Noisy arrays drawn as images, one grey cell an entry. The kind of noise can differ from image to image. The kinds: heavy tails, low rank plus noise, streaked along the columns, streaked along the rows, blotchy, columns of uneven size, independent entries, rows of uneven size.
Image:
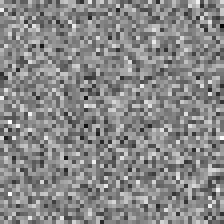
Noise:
independent entries
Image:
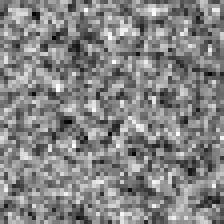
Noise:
blotchy
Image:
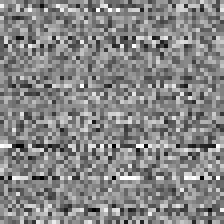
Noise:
rows of uneven size
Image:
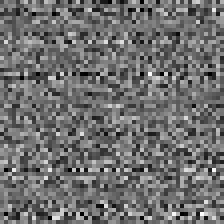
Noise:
rows of uneven size
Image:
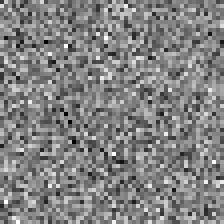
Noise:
independent entries
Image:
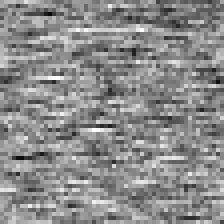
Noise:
streaked along the rows
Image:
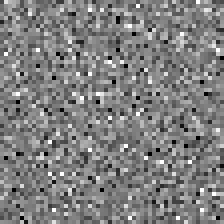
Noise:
heavy tails
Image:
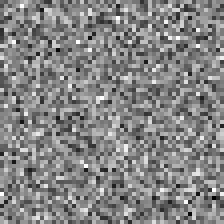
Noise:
independent entries
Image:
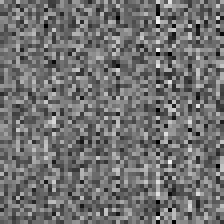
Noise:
columns of uneven size
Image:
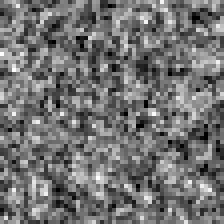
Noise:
blotchy
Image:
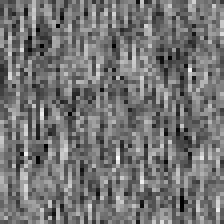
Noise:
streaked along the columns
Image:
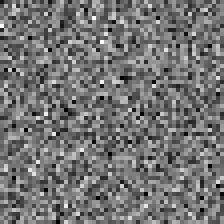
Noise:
independent entries
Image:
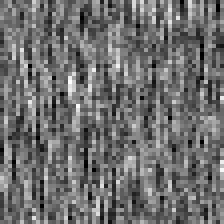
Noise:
streaked along the columns
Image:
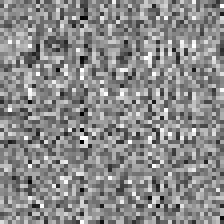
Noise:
low rank plus noise
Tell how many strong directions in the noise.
three or four
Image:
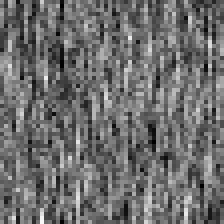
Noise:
streaked along the columns
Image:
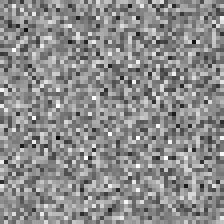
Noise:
independent entries
